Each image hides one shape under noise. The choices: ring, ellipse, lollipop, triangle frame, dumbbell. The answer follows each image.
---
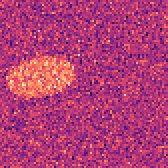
light ellipse, middle left
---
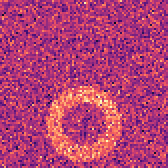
light ring
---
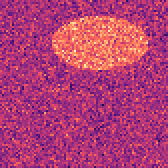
light ellipse
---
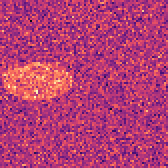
light ellipse, middle left
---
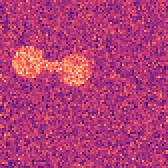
light dumbbell
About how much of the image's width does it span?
half
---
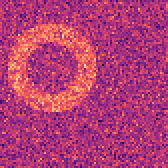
light ring
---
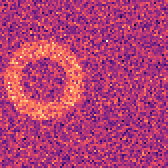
light ring
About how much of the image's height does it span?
half
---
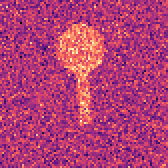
light lollipop
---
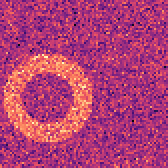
light ring
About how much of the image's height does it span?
half
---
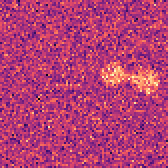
light dumbbell, middle right
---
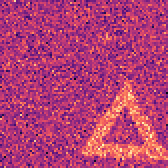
light triangle frame
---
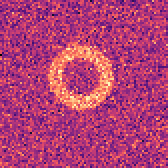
light ring, centre
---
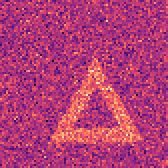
light triangle frame
